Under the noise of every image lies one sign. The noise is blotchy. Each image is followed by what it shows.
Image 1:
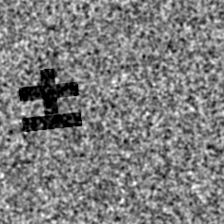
plus-minus sign
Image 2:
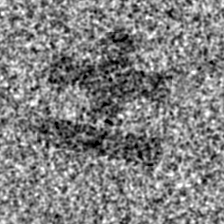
plus-minus sign
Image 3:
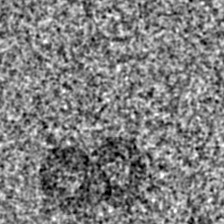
infinity sign
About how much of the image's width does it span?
half
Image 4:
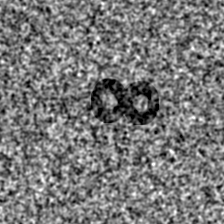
infinity sign
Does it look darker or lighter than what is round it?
darker
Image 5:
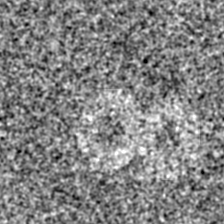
infinity sign
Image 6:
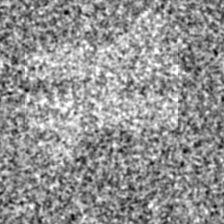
not-equal sign
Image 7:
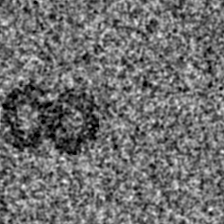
infinity sign
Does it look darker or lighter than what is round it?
darker
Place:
middle left
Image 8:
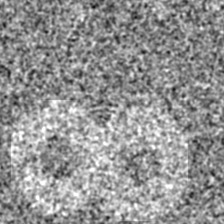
infinity sign
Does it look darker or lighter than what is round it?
lighter
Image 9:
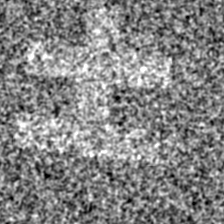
plus-minus sign
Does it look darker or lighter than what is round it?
lighter
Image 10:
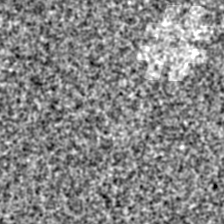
hash sign
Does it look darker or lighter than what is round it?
lighter
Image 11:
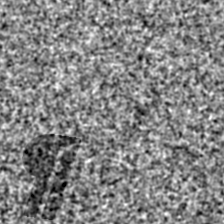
pilcrow
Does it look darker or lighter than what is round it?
darker
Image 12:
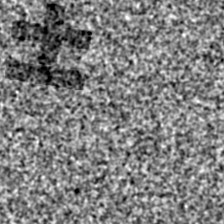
plus-minus sign
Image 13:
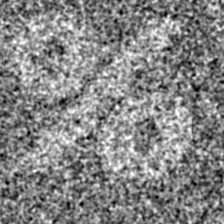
percent sign
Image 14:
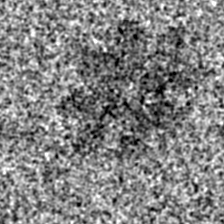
hash sign
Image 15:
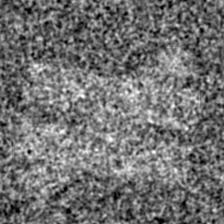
not-equal sign
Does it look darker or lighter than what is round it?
lighter
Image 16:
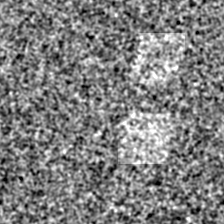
colon
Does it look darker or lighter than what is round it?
lighter
